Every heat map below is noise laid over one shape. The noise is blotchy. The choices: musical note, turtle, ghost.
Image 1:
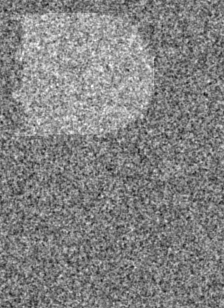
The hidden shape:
ghost
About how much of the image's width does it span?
two thirds
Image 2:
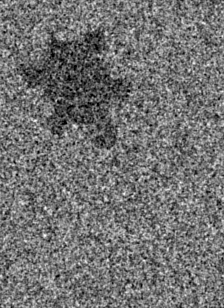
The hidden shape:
turtle
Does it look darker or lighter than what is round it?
darker
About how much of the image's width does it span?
half
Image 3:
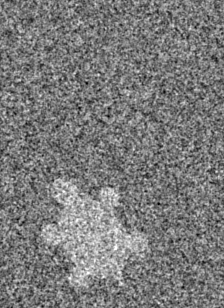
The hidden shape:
turtle
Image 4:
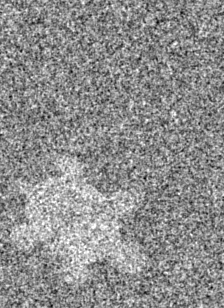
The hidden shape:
turtle
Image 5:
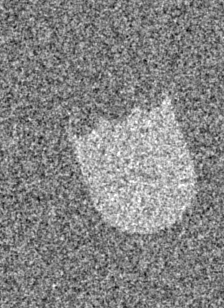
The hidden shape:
ghost
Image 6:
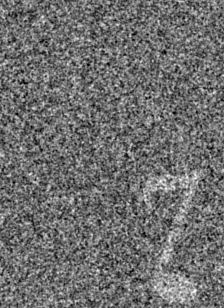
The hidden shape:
musical note
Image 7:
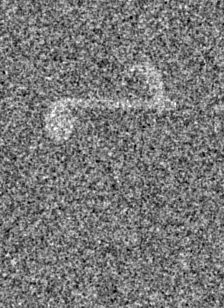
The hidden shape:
musical note
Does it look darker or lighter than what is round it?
lighter
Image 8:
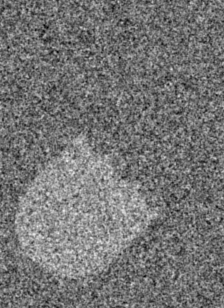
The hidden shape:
ghost
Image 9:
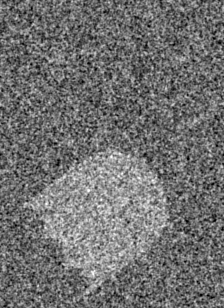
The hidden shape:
ghost
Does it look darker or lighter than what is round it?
lighter
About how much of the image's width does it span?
two thirds
